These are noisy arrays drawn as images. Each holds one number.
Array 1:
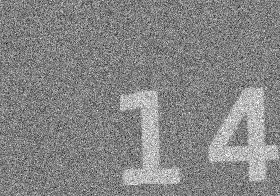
14
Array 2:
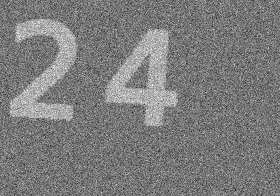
24
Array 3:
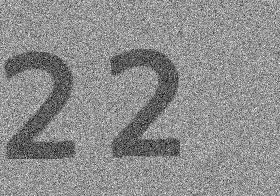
22
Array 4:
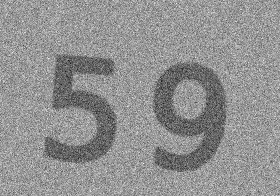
59
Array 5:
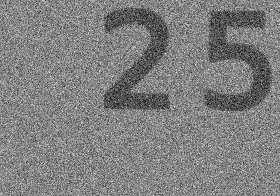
25
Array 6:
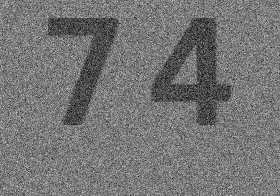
74
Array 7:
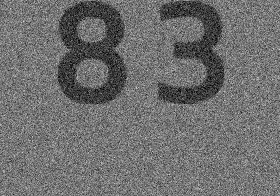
83
